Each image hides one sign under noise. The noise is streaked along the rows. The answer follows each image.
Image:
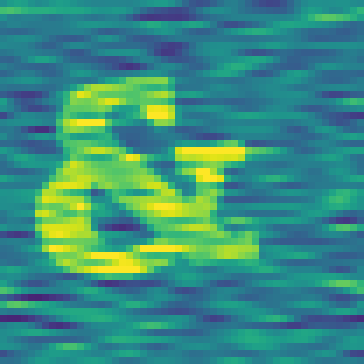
ampersand
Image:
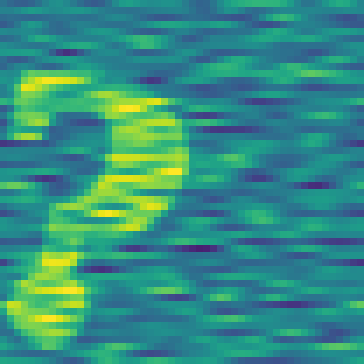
question mark
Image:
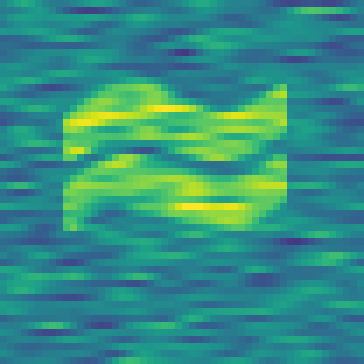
approximately sign
